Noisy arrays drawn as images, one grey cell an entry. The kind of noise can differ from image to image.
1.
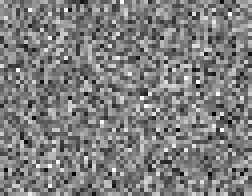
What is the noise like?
independent entries
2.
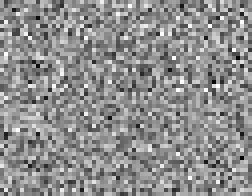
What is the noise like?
low rank plus noise
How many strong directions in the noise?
five to eight
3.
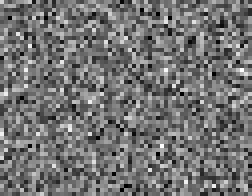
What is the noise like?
independent entries
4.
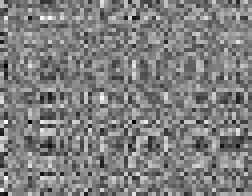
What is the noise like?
low rank plus noise
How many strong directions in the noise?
two
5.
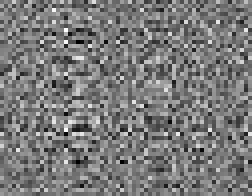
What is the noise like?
low rank plus noise
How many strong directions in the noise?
two
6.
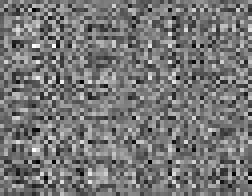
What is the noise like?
low rank plus noise
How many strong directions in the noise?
two
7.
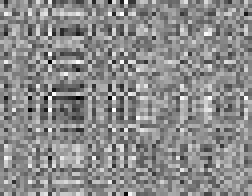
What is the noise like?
low rank plus noise
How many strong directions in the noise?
one
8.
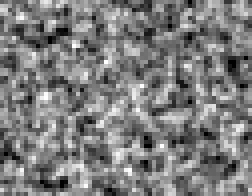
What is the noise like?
blotchy
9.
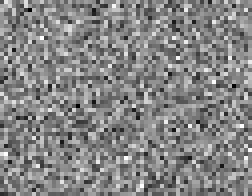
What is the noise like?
independent entries
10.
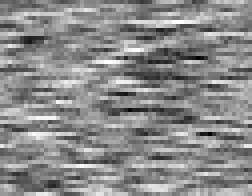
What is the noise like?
streaked along the rows
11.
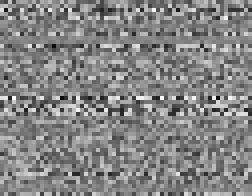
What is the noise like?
rows of uneven size
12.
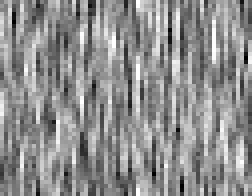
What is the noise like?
streaked along the columns
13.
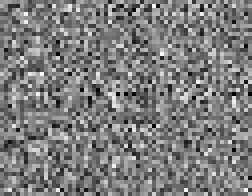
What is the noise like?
low rank plus noise
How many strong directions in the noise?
five to eight
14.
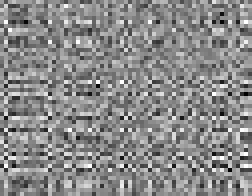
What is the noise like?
low rank plus noise
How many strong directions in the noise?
one
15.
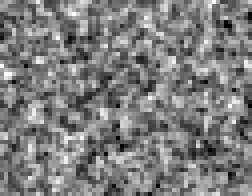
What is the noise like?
blotchy
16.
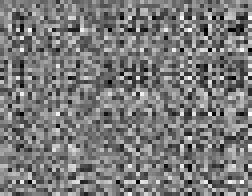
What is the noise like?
low rank plus noise
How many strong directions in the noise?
two
